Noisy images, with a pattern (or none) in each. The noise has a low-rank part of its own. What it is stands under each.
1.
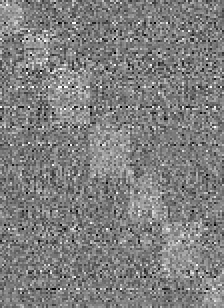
blocks along the diagonal
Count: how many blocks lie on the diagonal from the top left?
7
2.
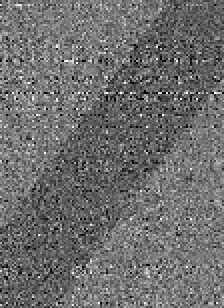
a diagonal band
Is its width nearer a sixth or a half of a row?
a half
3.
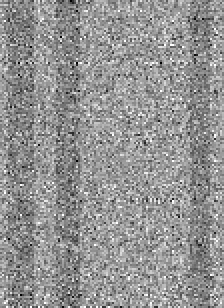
bands of columns
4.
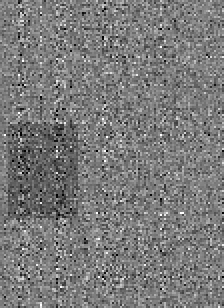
one block
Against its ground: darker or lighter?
darker
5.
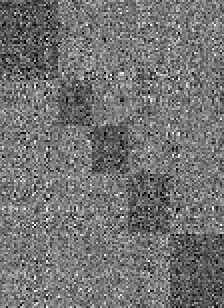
blocks along the diagonal
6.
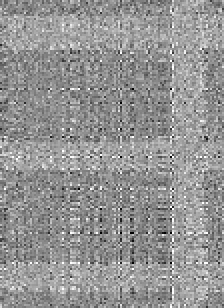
bands of rows crossing bands of columns
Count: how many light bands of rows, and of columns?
3 and 1
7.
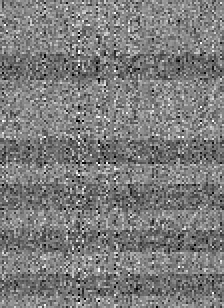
bands of rows
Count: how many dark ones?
5
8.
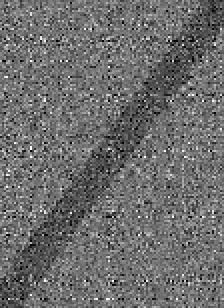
a diagonal band
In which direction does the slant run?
bottom left to top right
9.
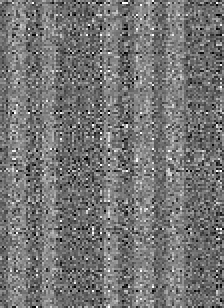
bands of columns
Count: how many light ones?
5
